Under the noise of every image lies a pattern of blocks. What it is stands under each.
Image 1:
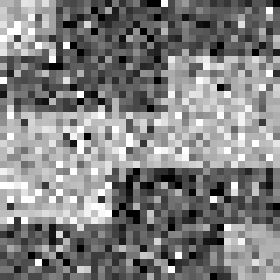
the same after a half turn
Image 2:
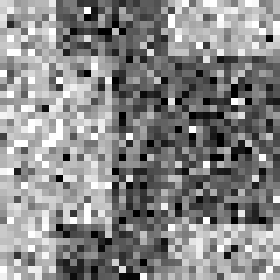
top and bottom mirror each other
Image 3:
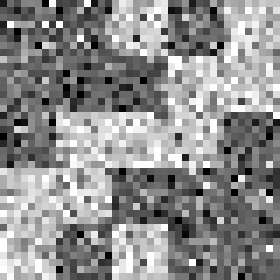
the same after a half turn
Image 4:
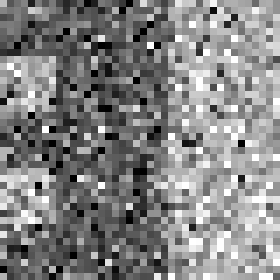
top and bottom mirror each other
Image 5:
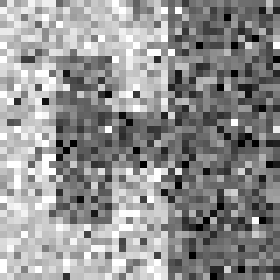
top and bottom mirror each other
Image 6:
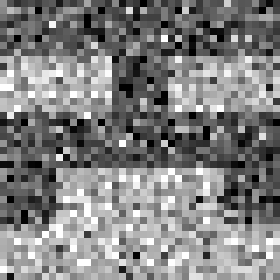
left and right mirror each other
